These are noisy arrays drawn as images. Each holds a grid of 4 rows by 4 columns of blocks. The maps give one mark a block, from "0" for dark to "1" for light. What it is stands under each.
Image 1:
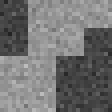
0 1 1 1
0 1 1 0
1 1 0 0
1 1 0 0
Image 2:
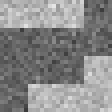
1 1 1 0
0 0 0 0
0 0 0 1
0 1 1 1
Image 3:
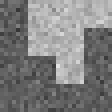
0 1 1 1
0 1 1 0
0 0 1 0
0 0 0 0
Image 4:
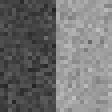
0 0 1 1
0 0 1 1
0 0 1 1
0 0 1 1
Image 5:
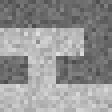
0 0 0 0
1 1 1 0
0 1 0 0
1 1 1 1
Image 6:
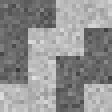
0 0 1 1
0 1 1 0
0 1 0 0
1 1 0 1
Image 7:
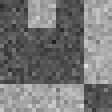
0 1 0 1
0 0 0 1
0 0 0 1
1 1 1 0
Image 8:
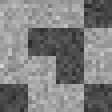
1 1 1 0
1 0 0 1
1 1 0 1
0 1 1 0
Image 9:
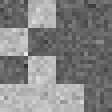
0 1 0 0
1 0 0 0
0 1 0 0
1 1 1 0
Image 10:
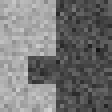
1 1 0 0
1 1 0 0
1 0 0 0
1 1 0 0
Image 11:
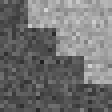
0 1 1 1
0 0 1 1
0 0 0 1
0 0 0 0
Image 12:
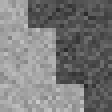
1 0 0 0
1 1 0 0
1 1 0 0
1 1 1 0
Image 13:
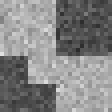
1 1 0 0
1 1 0 0
0 1 1 1
0 0 1 1
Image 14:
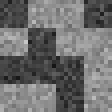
0 1 1 0
1 0 1 1
0 0 0 1
1 1 0 1
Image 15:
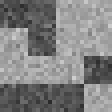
0 0 1 1
1 0 1 1
1 1 1 0
0 0 0 1
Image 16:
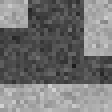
1 0 0 1
0 0 0 1
0 0 0 0
1 1 1 1
